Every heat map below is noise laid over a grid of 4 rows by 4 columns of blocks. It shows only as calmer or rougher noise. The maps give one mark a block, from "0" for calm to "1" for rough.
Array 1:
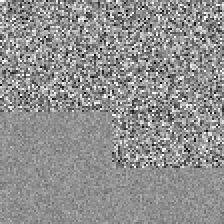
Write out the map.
1111
1111
0011
0000
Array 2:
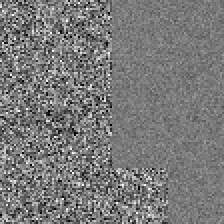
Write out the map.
1100
1100
1100
1110
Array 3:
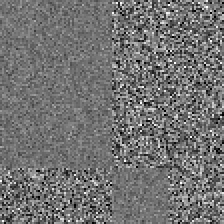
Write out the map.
0011
0011
0011
1101
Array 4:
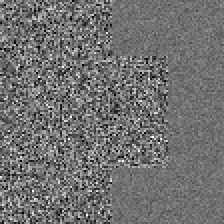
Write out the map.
1100
1110
1110
1100
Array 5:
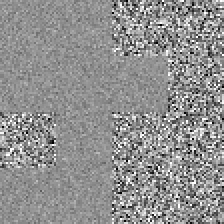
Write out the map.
0011
0001
1011
0011
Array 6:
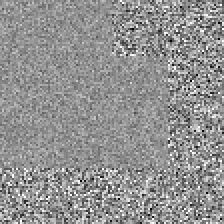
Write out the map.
0011
0001
0001
1111
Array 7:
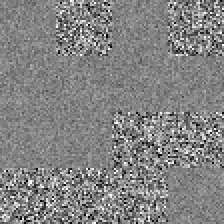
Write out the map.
0101
0000
0011
1110
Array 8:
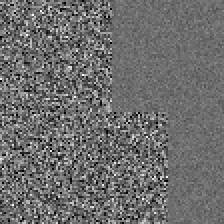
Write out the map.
1100
1100
1110
1110
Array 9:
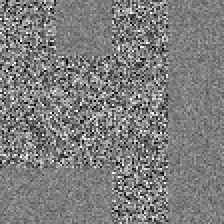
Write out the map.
1010
1110
1110
0010
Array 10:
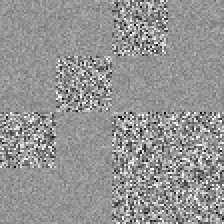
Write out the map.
0010
0100
1011
0011
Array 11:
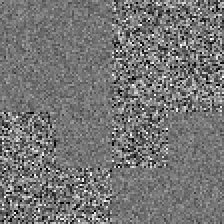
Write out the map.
0011
0011
1010
1100
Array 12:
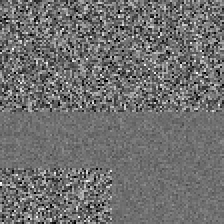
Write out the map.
1111
1111
0000
1100
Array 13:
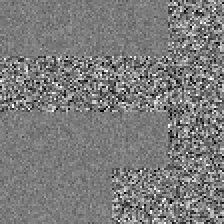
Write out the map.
0001
1111
0001
0011
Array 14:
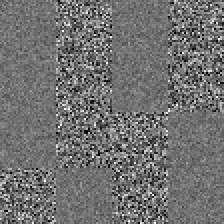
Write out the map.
0101
0101
0110
1010
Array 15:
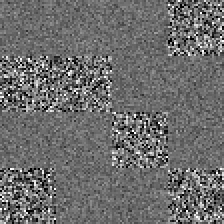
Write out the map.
0001
1100
0010
1001
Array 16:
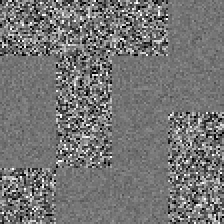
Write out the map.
1110
0100
0101
1001
